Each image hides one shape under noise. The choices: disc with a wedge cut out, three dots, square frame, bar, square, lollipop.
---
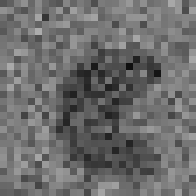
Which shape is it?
disc with a wedge cut out
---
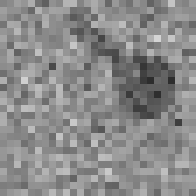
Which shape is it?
lollipop
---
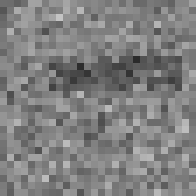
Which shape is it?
bar
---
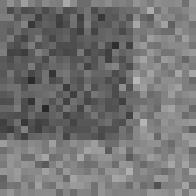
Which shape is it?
square
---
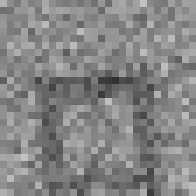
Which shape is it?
square frame
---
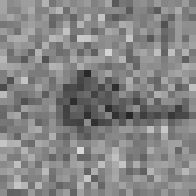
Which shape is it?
lollipop
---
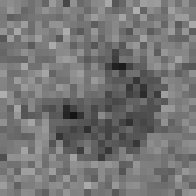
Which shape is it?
disc with a wedge cut out
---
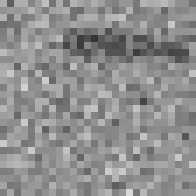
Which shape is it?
bar
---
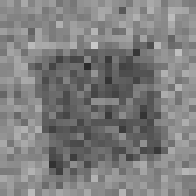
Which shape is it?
square
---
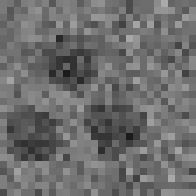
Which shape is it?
three dots
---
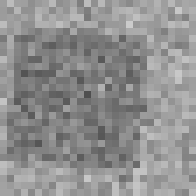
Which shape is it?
square
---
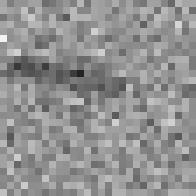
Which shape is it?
bar
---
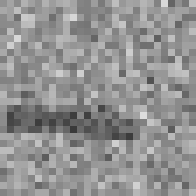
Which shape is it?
bar
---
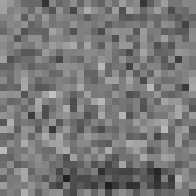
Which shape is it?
bar
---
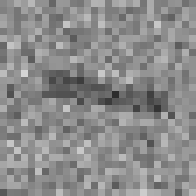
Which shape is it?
bar
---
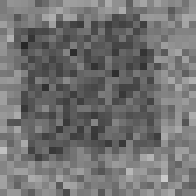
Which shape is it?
square
